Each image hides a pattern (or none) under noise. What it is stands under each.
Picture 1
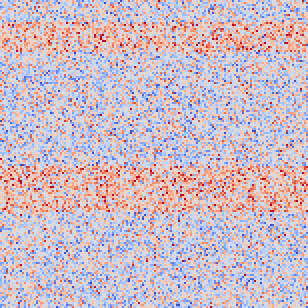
bands of rows
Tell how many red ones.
2
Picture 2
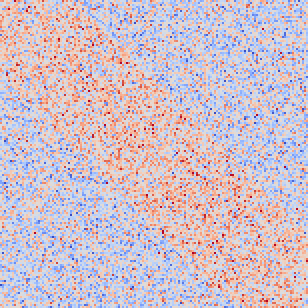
a diagonal band
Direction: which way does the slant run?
top left to bottom right
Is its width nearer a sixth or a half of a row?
a half
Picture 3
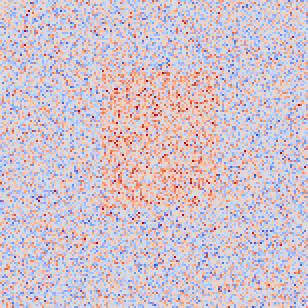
one block
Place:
centre
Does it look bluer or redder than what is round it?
redder
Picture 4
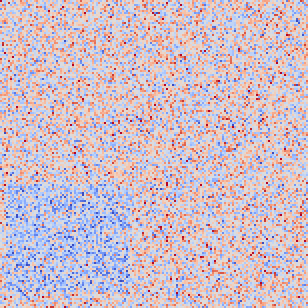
one block
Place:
bottom left
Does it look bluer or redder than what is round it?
bluer
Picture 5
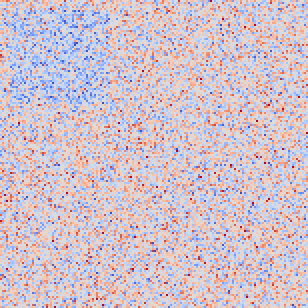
one block
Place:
top left
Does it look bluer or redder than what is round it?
bluer
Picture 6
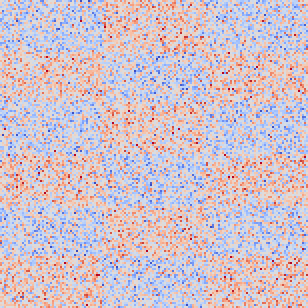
a checkerboard
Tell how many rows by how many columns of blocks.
6 by 3
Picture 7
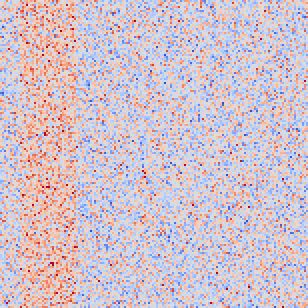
one band of columns
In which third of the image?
left
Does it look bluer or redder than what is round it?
redder
